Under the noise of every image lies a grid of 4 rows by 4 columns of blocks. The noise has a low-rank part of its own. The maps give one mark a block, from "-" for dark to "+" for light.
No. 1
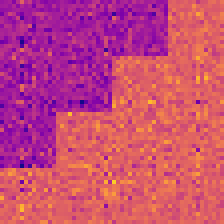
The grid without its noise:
- - - +
- - + +
- + + +
+ + + +
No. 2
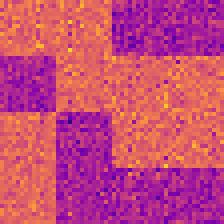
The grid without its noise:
+ + - -
- + + +
+ - + +
+ - - -
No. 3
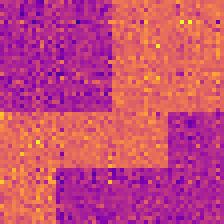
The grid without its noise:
- - + +
- - + +
+ + + -
+ - - -
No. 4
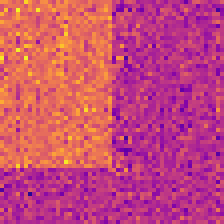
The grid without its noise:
+ + - -
+ + - -
+ + - -
- - - -
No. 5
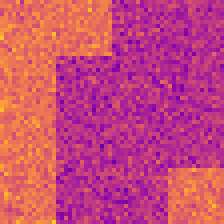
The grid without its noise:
+ + - -
+ - - -
+ - - -
+ - - +
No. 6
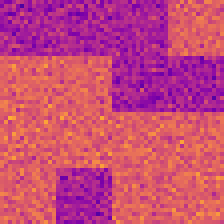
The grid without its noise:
- - - +
+ + - -
+ + + +
+ - + +
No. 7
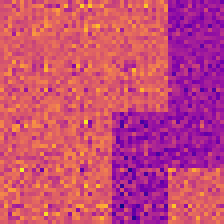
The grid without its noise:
+ + + -
+ + + -
+ + - -
+ + - +
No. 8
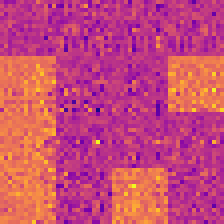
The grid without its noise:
- - - -
+ - - +
+ - - -
+ - + -
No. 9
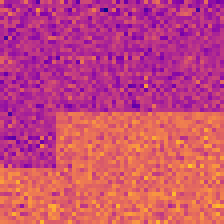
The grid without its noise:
- - - -
- - - -
- + + +
+ + + +
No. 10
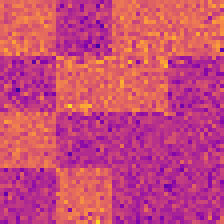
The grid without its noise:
+ - + +
- + + -
+ - - -
- + - -
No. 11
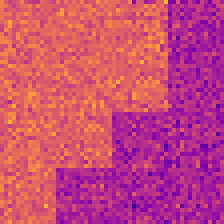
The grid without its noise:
+ + + -
+ + + -
+ + - -
+ - - -
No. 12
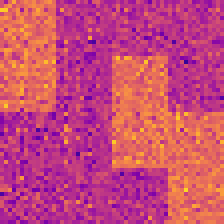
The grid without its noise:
+ - - -
+ - + -
- - + +
- - - +
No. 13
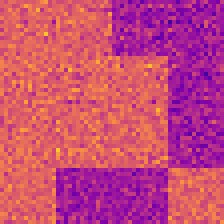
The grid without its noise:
+ + - -
+ + + -
+ + + -
+ - - +
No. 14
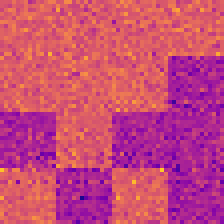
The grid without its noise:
+ + + +
+ + + -
- + - -
+ - + -
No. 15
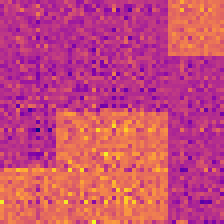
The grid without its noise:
- - - +
- - - -
- + + -
+ + + -
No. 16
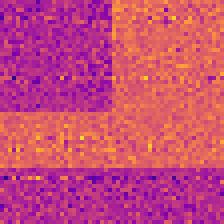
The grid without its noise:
- - + +
- - + +
+ + + +
- - - -
